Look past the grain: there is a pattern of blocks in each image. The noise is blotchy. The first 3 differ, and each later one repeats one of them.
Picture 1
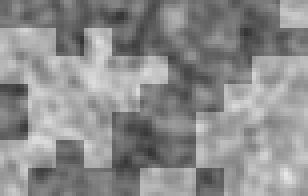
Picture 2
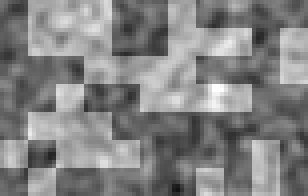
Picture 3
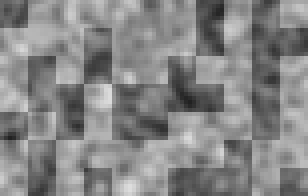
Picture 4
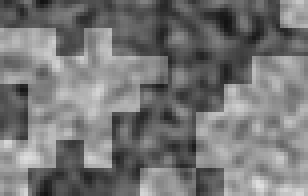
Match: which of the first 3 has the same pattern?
1
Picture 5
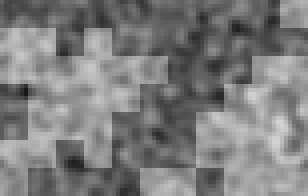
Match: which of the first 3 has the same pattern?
1
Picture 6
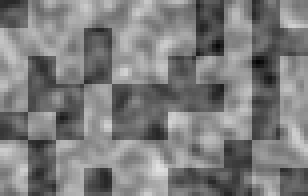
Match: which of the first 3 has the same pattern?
3
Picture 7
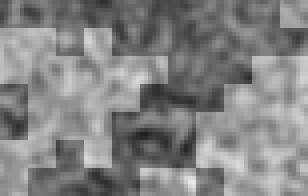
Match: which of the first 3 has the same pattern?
1
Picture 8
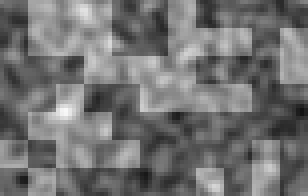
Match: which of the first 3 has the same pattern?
2
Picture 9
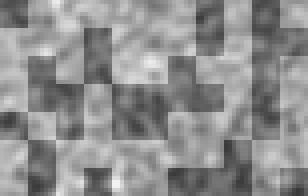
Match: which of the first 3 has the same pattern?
3
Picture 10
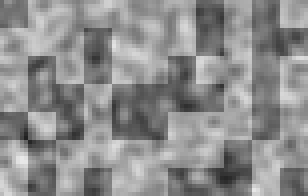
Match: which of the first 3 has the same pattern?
3
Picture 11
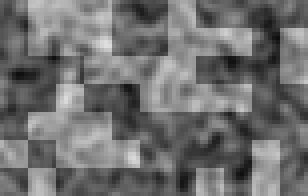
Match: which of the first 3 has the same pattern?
2
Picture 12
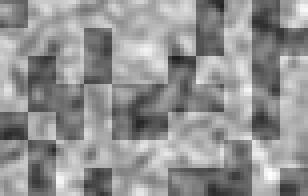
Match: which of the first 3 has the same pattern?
3
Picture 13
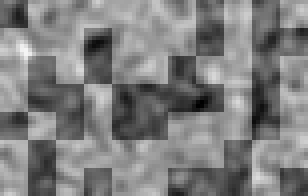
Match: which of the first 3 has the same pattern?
3
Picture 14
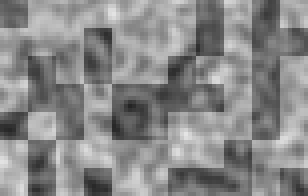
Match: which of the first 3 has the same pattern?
3
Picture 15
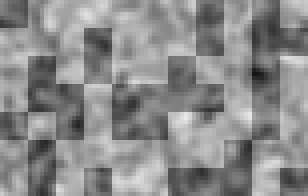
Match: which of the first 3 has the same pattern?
3
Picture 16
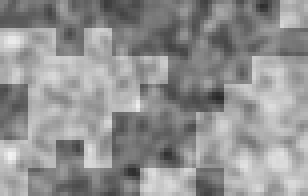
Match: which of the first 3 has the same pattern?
1
